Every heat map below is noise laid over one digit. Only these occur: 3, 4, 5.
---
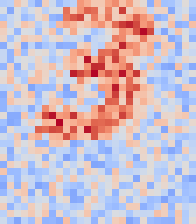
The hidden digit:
3
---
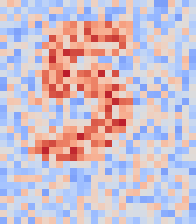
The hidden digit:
5
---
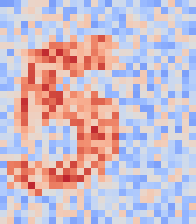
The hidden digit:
5
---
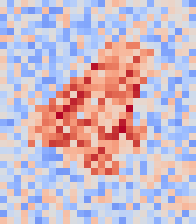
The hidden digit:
4
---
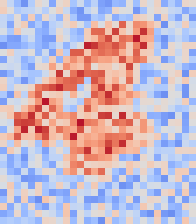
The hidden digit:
4
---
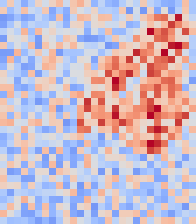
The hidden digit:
4
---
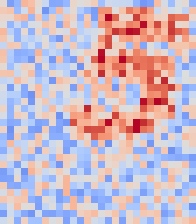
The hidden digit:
5
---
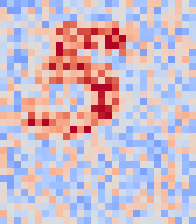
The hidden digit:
5
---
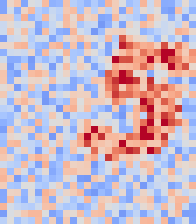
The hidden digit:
5
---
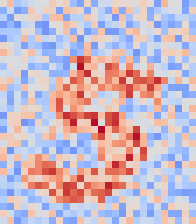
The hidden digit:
5
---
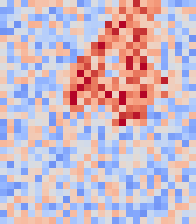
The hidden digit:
4
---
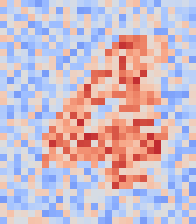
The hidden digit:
4
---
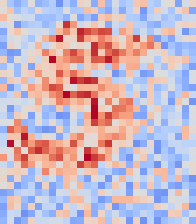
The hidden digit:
5
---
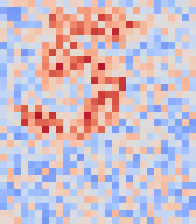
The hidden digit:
5
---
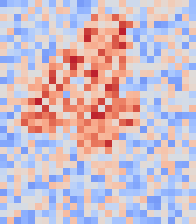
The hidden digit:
4
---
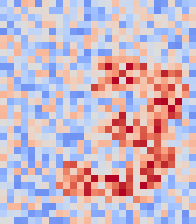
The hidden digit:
3
